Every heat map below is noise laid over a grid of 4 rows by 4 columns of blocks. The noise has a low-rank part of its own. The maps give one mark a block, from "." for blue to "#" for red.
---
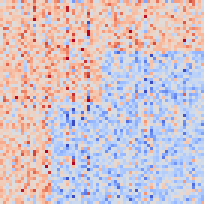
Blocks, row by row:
# # # #
# # . .
# . . .
# . . .
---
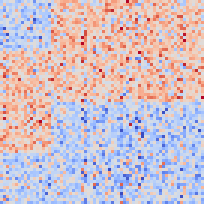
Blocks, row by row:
. # # #
# # # #
# . . .
. . . .
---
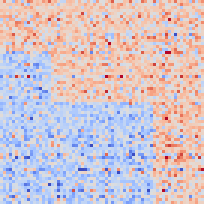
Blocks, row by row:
# # # #
. # # #
. . . #
. . . #
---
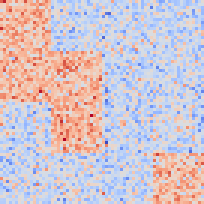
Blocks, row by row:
# . . .
# # . .
. # . .
. . . #
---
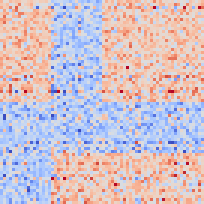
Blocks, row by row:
# . # #
# . # #
. . . .
. # # #
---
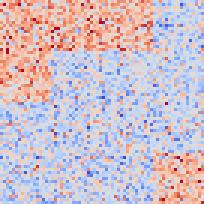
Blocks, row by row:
# # # .
# . . .
. . . .
. . . #
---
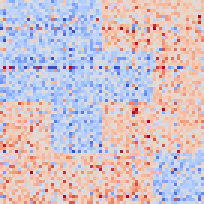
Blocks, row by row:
. . # #
. . . #
# . # #
# # # .
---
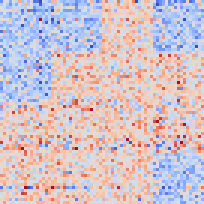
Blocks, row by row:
. . # .
. # # #
# # # #
# # # .
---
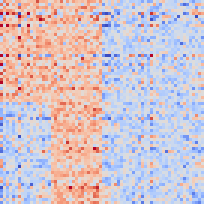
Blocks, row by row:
# # . .
# # . .
. # . .
. # . .
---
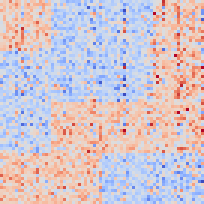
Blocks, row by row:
# . . #
. . . #
. # # #
# # . .
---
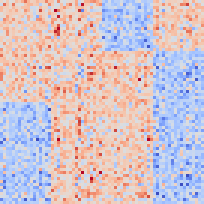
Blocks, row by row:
# # . #
# # # .
. # # .
. # # .
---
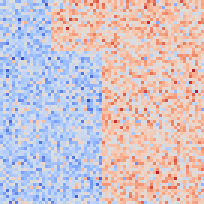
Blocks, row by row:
. # # #
. . # #
. . # #
. . # #
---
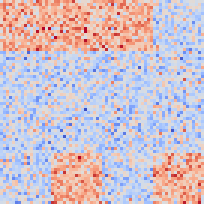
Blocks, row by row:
# # # .
. . . .
. . . .
. # . #
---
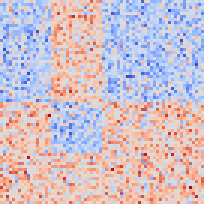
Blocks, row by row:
. # . .
. # . .
# . # #
# # # #
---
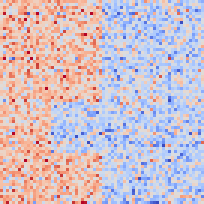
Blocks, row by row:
# # . .
# # . .
# . . .
# # . .
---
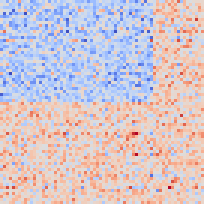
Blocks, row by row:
. . . #
. . . #
# # # #
# # # #
